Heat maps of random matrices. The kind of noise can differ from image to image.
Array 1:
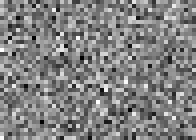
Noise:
independent entries
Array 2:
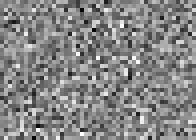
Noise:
independent entries
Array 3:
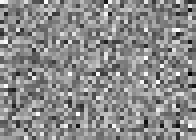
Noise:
low rank plus noise
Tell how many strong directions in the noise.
one
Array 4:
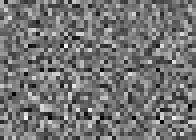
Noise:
low rank plus noise
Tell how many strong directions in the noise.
two
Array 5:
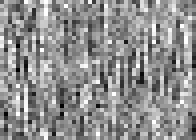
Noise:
streaked along the columns
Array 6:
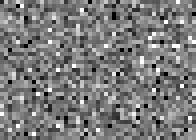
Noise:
heavy tails
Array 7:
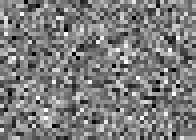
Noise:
independent entries
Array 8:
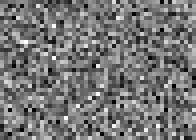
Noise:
independent entries
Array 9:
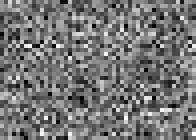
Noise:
low rank plus noise
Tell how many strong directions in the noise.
three or four
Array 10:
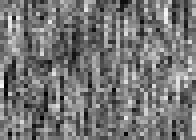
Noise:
streaked along the columns
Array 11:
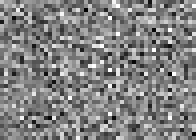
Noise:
low rank plus noise
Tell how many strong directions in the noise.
five to eight
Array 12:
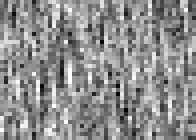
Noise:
streaked along the columns
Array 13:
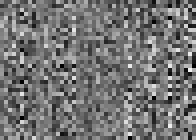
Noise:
columns of uneven size
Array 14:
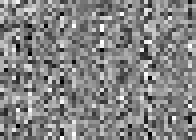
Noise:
columns of uneven size
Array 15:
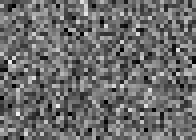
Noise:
independent entries
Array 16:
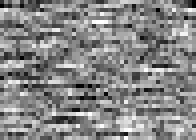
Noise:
streaked along the rows
